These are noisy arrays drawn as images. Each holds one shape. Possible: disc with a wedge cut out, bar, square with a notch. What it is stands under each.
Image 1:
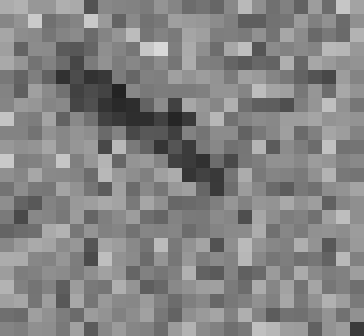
dark bar
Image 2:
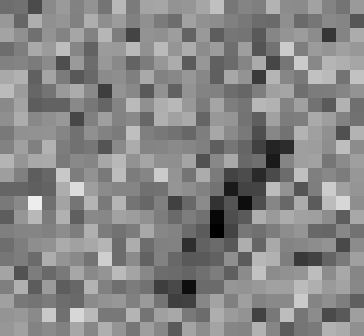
dark bar
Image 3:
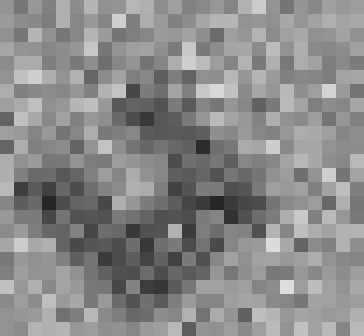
dark square with a notch
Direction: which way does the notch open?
up and left
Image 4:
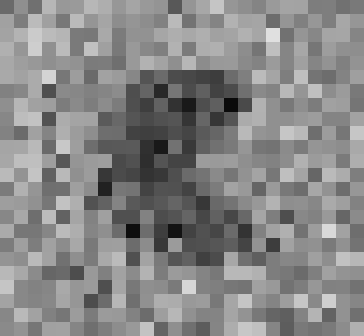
dark disc with a wedge cut out
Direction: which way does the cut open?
right
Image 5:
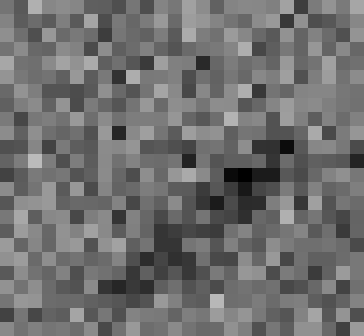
dark bar
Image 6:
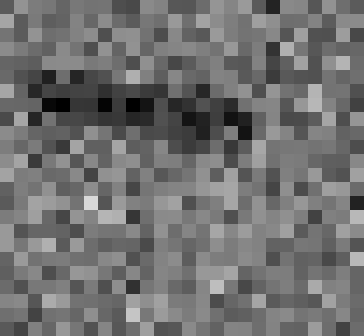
dark bar
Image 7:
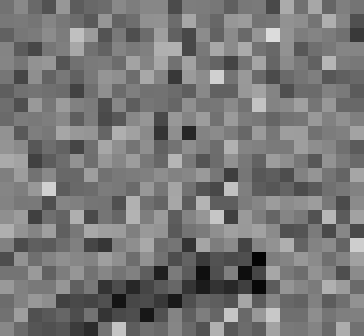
dark bar
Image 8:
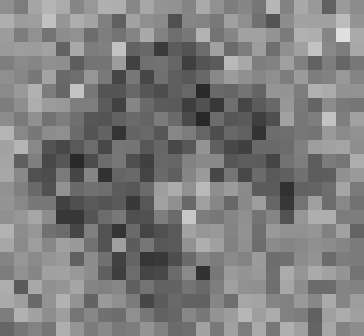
dark square with a notch
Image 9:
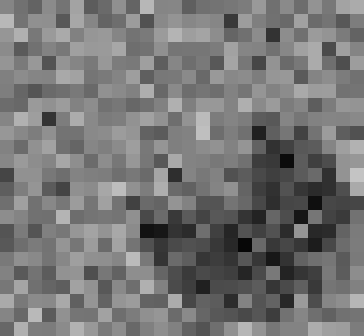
dark disc with a wedge cut out
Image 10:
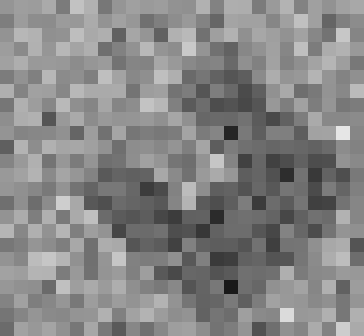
dark square with a notch
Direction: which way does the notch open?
up and left
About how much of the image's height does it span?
nearly all
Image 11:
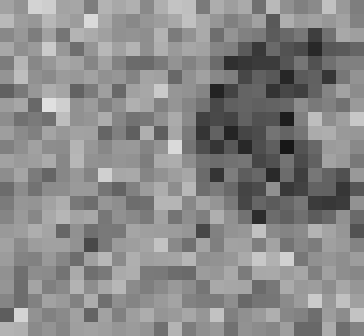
dark disc with a wedge cut out
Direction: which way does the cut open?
right
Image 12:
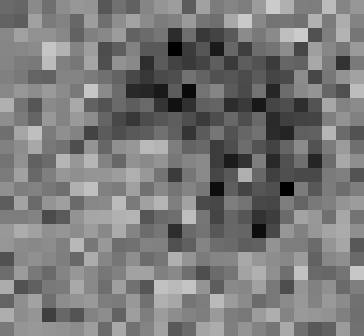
dark disc with a wedge cut out
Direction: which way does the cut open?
down and left
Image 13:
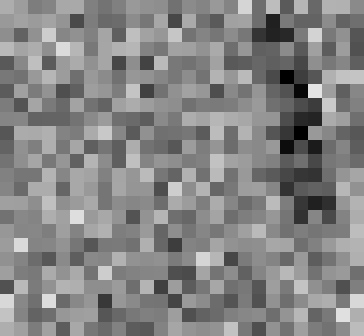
dark bar
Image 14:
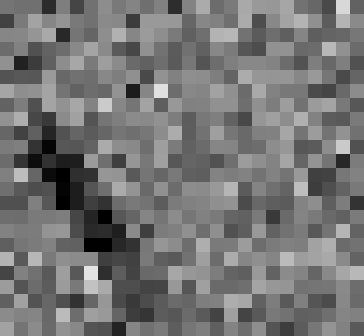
dark bar
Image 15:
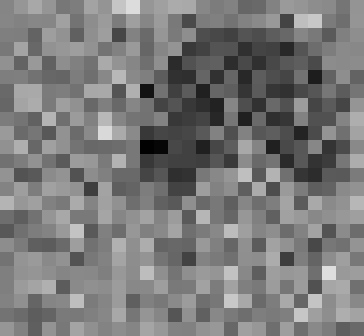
dark disc with a wedge cut out
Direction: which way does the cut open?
down
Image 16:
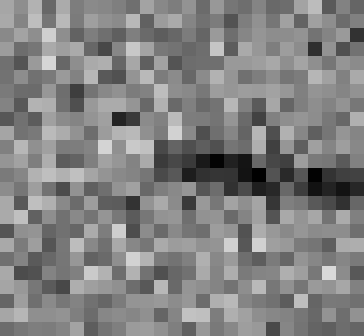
dark bar
